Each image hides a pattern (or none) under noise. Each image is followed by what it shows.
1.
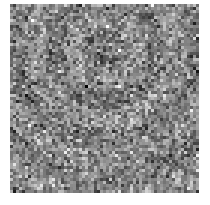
rings round one point
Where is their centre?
top middle
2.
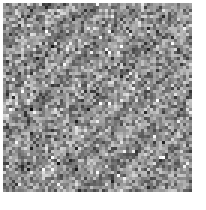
diagonal stripes
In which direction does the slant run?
bottom left to top right
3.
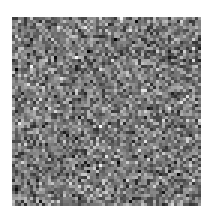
only noise
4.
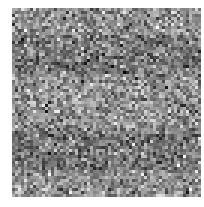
horizontal stripes
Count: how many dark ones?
2
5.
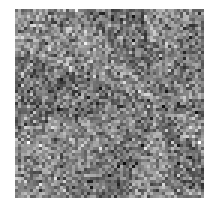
spokes from one point
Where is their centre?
middle right
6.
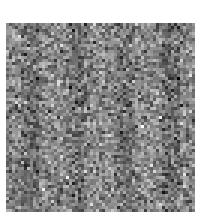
vertical stripes
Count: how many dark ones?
4
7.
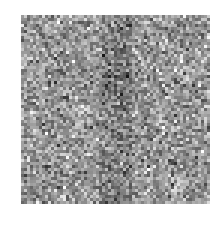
one vertical stripe
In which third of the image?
middle
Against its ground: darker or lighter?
darker
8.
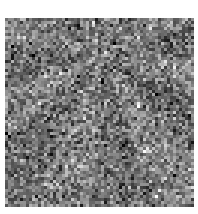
spokes from one point
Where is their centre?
top middle
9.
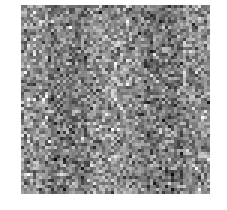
vertical stripes
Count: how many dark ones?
2
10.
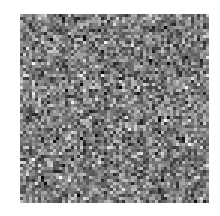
only noise
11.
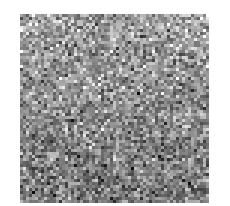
a smooth slope
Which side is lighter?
top
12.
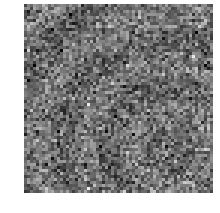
rings round one point
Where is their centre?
bottom right
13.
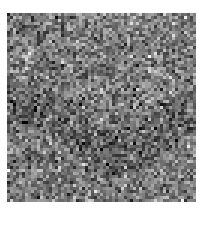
a wavy band
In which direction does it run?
left to right
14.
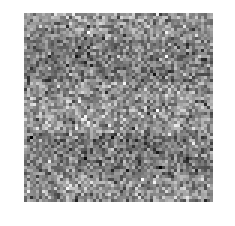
horizontal stripes
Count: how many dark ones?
2
